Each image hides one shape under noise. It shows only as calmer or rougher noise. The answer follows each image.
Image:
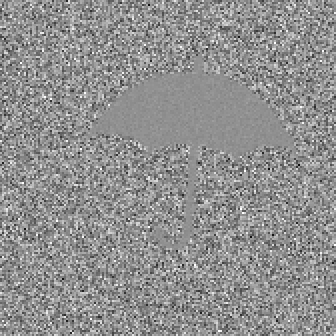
umbrella
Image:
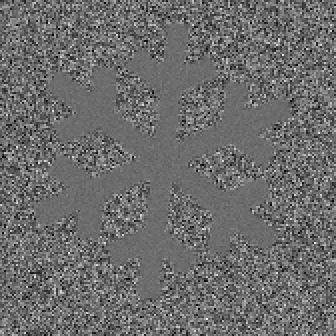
snowflake
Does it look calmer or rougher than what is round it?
calmer
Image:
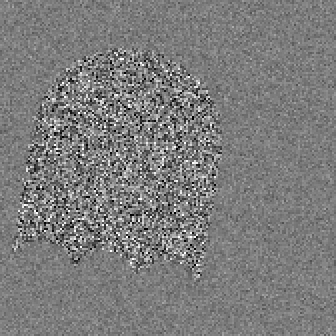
ghost
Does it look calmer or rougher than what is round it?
rougher
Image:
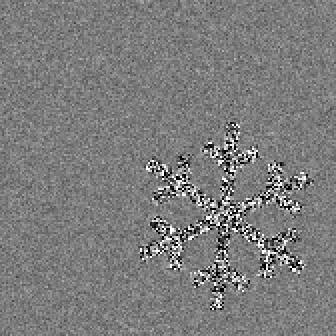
snowflake
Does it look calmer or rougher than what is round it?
rougher
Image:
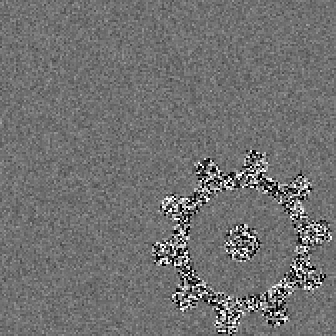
gear
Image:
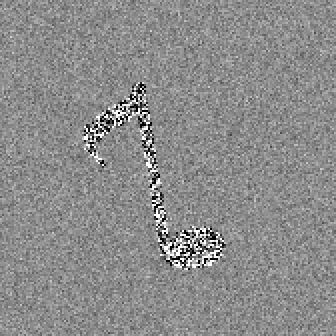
musical note
